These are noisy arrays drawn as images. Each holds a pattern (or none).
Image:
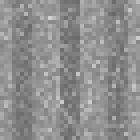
vertical stripes
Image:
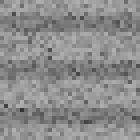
horizontal stripes
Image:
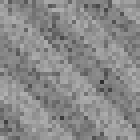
diagonal stripes
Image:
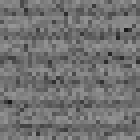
horizontal stripes
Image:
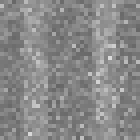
vertical stripes
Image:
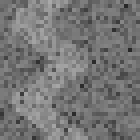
a wavy band
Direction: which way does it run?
top to bottom
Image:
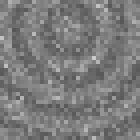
rings round one point
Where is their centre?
top middle
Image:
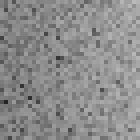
a smooth slope
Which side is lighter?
right
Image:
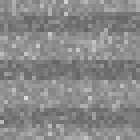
horizontal stripes
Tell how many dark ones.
3
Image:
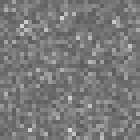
only noise
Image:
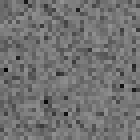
only noise
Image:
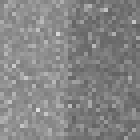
a sharp edge
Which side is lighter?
left
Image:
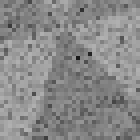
spokes from one point
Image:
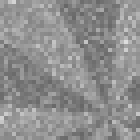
spokes from one point
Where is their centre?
bottom right
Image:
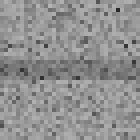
one horizontal stripe
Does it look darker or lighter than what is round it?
darker
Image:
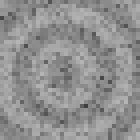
rings round one point
